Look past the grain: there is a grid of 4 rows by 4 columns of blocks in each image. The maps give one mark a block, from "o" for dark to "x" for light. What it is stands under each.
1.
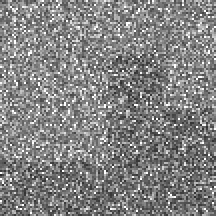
x x x x
x x o x
x x o o
o o o o
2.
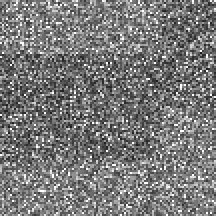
x x x o
o o o o
o o o x
x x x x
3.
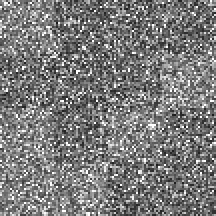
x o o o
o o o x
x o x o
x x o o
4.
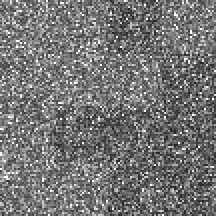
x x o x
x x x o
x o o o
x x o o
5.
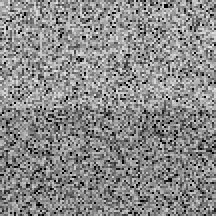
x x x x
x x x x
o o o o
o o o o
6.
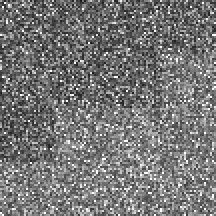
o o o o
o o o x
o x x x
x x x x
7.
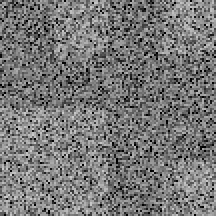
o x o x
o o o o
x x o o
x x o x
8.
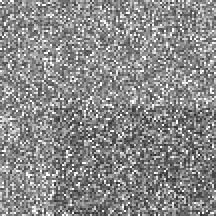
x x x x
x x x x
x o o o
x o o o
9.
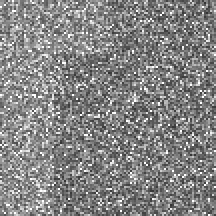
x x o o
x o o o
x o o o
x o o o
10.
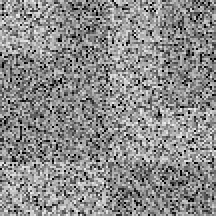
x o x o
o o x o
o o x x
x x o o
